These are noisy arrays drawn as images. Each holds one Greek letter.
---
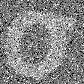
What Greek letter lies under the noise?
sigma
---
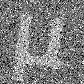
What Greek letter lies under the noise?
mu
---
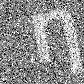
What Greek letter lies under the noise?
eta
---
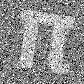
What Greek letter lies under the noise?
pi
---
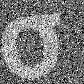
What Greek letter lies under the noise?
sigma
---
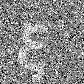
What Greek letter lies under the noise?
xi
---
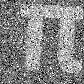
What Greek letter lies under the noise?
pi
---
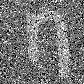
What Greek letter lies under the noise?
eta
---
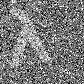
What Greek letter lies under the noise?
lambda
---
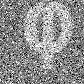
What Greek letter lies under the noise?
phi
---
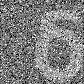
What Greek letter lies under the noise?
delta
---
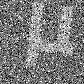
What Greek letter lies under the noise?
mu
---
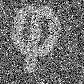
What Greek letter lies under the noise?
phi
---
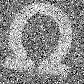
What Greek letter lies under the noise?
omega
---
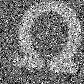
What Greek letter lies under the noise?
omega
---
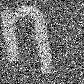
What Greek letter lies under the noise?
eta
